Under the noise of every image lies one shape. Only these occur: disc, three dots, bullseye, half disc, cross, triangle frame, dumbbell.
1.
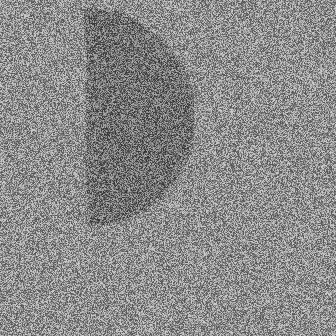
half disc
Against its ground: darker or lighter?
darker
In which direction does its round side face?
right
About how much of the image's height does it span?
two thirds
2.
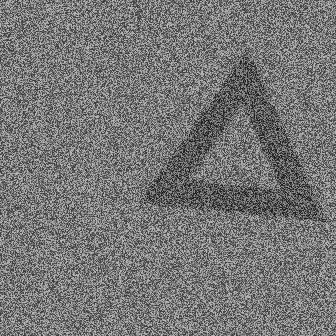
triangle frame
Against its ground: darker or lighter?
darker
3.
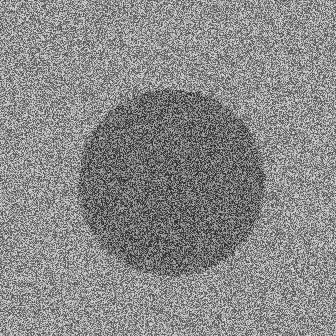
disc
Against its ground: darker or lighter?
darker
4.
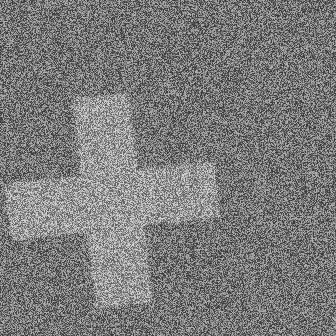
cross
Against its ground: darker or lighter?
lighter
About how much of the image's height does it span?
two thirds
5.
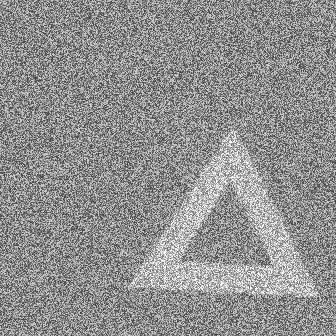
triangle frame
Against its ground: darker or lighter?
lighter
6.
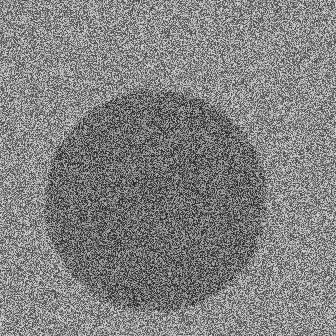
disc
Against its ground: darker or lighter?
darker
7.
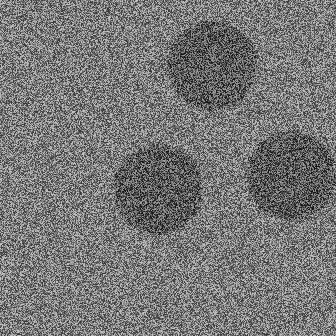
three dots
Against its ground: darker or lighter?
darker
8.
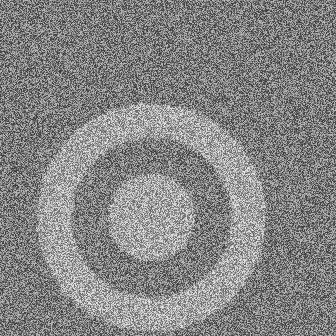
bullseye
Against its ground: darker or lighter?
lighter
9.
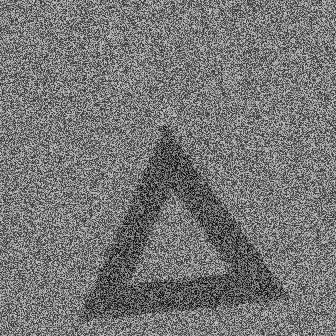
triangle frame
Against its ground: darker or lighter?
darker
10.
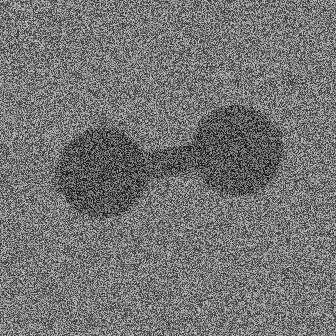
dumbbell
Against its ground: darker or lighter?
darker
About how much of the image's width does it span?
two thirds
